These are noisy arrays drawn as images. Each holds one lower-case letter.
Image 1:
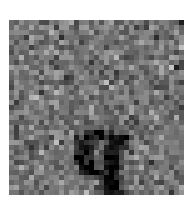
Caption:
dark q, bottom middle
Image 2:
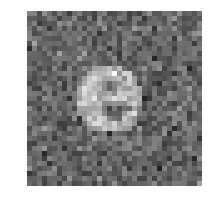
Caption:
light e, centre
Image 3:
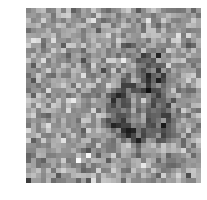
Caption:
dark d
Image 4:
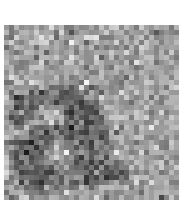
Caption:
dark a
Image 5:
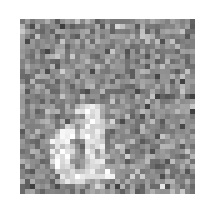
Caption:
light d
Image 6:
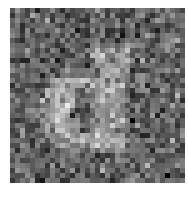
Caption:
light d
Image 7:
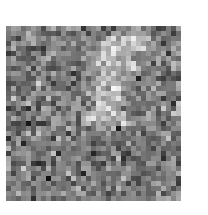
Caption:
light f
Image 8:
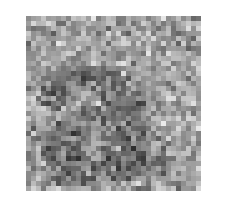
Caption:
dark a
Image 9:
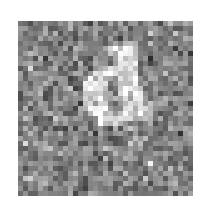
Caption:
light d
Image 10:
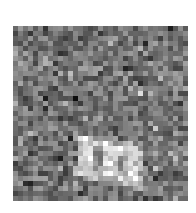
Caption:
light m, bottom middle
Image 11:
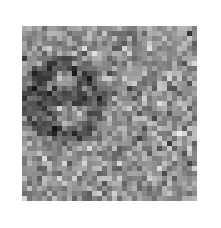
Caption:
dark e
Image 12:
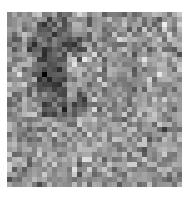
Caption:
dark t
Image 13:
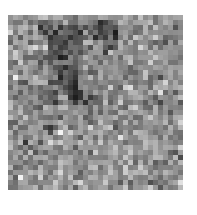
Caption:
dark r
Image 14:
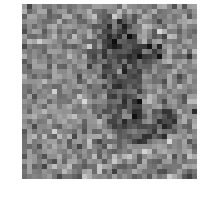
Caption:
dark t
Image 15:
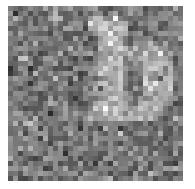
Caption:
light b
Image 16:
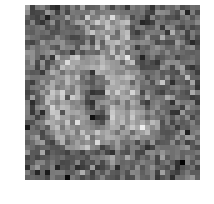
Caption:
light d
